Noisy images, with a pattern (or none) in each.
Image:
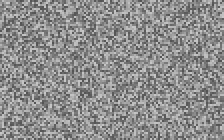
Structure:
only noise
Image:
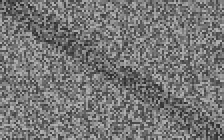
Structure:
a diagonal band
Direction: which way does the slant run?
top left to bottom right
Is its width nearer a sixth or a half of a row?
a sixth
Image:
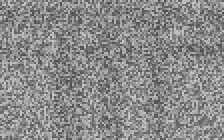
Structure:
bands of rows crossing bands of columns
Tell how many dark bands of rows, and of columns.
2 and 3
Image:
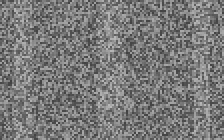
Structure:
bands of columns
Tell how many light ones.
3
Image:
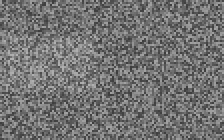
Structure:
one block
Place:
middle left
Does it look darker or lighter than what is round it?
lighter
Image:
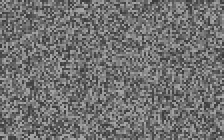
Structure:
only noise
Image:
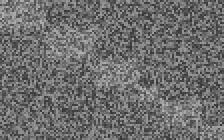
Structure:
blocks along the diagonal
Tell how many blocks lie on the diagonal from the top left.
6
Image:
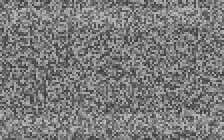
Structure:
bands of rows
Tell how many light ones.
2
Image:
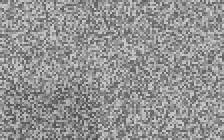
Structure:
one block
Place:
bottom left
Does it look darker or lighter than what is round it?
darker
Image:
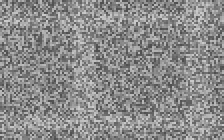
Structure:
bands of rows crossing bands of columns
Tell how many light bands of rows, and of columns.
2 and 2
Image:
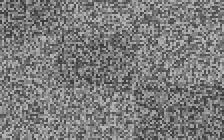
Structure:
blocks along the diagonal
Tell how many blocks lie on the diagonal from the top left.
3
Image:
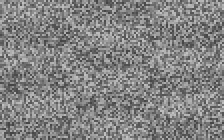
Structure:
a checkerboard
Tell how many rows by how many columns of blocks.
6 by 3
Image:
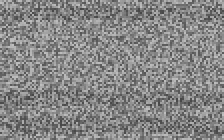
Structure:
bands of rows
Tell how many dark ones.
3
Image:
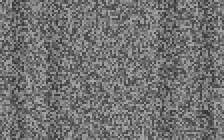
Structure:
bands of columns
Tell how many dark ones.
4
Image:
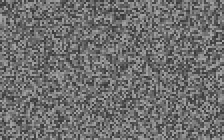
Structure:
only noise
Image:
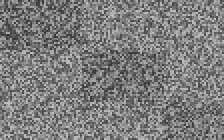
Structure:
blocks along the diagonal
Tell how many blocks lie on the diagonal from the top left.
3
